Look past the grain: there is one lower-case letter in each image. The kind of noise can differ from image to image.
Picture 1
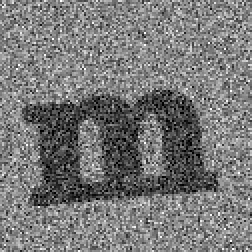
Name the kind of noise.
independent entries
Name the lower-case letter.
m
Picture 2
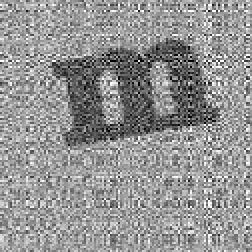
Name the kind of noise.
low rank plus noise
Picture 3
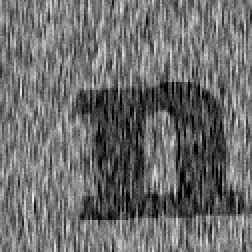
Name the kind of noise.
streaked along the columns
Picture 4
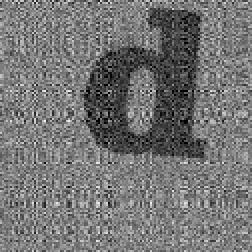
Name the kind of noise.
low rank plus noise
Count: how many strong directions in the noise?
two
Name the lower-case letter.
d
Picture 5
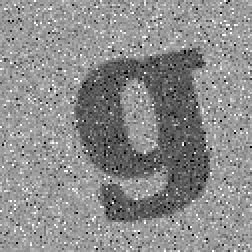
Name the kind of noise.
heavy tails
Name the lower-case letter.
g
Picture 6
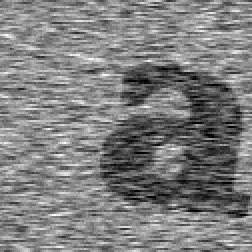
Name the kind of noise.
streaked along the rows
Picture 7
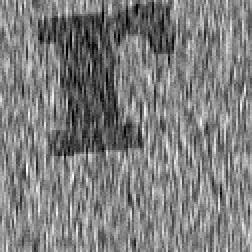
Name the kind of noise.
streaked along the columns
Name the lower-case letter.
r
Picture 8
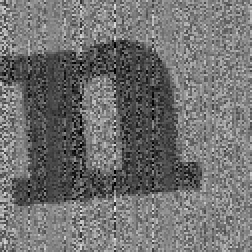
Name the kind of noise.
columns of uneven size
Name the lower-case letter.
n
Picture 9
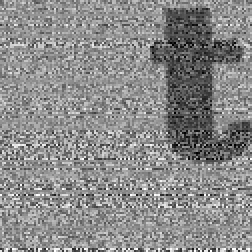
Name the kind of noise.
rows of uneven size
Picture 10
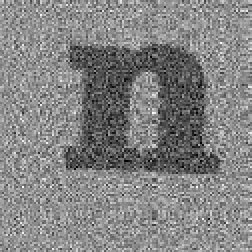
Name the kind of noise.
low rank plus noise
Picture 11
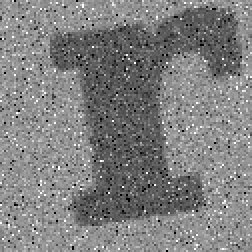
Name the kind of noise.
heavy tails
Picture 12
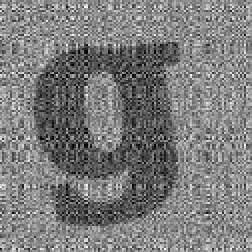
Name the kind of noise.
low rank plus noise
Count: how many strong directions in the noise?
two
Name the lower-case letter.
g
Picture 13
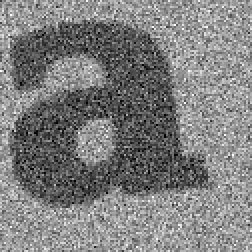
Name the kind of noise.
independent entries
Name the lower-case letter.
a
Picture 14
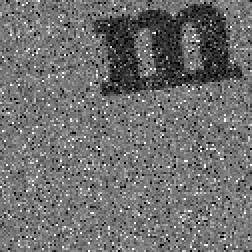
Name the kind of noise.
heavy tails
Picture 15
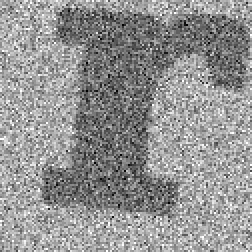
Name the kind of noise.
independent entries
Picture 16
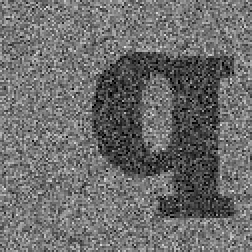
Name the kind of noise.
independent entries
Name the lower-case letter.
q
